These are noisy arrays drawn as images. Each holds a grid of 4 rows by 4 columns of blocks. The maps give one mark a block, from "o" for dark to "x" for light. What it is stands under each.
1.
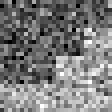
oooo
ooox
ooxx
xxxx
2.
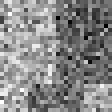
xxoo
xxoo
xxoo
xoox
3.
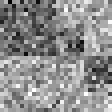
ooxx
ooox
xxxo
xxxx
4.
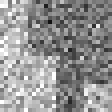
xooo
xooo
xxoo
xxox
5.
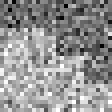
oooo
xxoo
xxxo
xxxx
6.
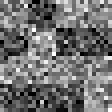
xoxx
oxoo
xxxx
ooox
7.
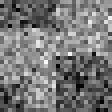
ooxx
xxxx
xxoo
oxoo
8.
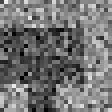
xxxx
ooox
ooox
xoxx
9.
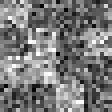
xooo
oxox
xxoo
ooxo
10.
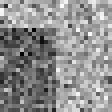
xxxx
ooxx
ooxx
ooxx
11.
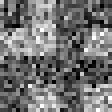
oxoo
xxox
oooo
oxox
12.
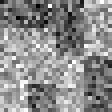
ooox
xxox
xxxo
xoxo
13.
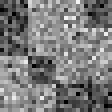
oxxo
oxxx
xoxx
xxoo
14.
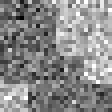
ooxx
ooxx
ooox
xooo
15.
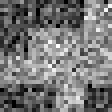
ooox
oxxx
xxxx
ooxo
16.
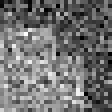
oooo
xxoo
xxxo
xxxo
